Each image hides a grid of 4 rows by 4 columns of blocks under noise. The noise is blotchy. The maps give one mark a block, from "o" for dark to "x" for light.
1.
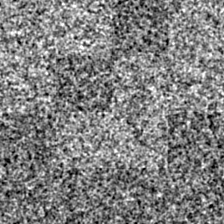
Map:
x x o x
x o x x
o x x o
o o o o
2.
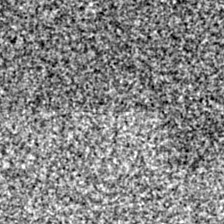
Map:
o o o o
o o o o
x x x o
x x x x
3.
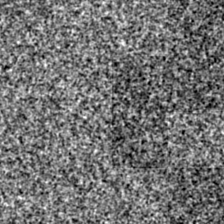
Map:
x x x o
x x o o
x x o x
x x x o
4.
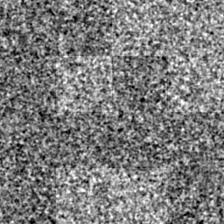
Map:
o o x x
o x o x
o o o o
o x x o
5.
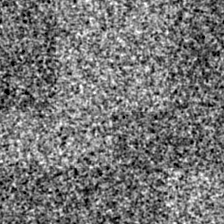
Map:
o x x o
o x x o
x x o o
o o o x
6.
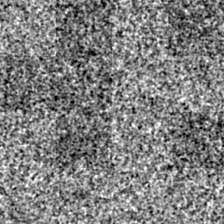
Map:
x o x o
o o x x
x o x o
x x x x
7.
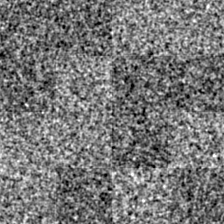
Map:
o o x x
o x o o
x x o x
x o x o
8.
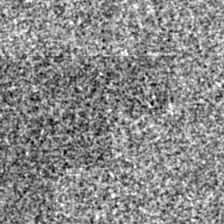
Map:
x x x x
o o o x
o o x x
o x x x
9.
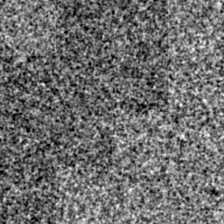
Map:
x o o x
o o o x
o o x x
o x x x
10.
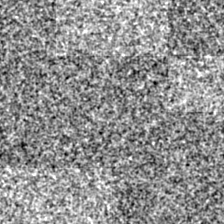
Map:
o x x o
o o o x
o o o o
x x o o
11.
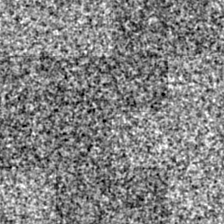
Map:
x x o o
o o o x
o o x x
x o o x
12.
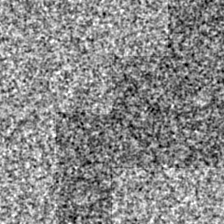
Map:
x x x o
x x o o
x o o o
x o x x
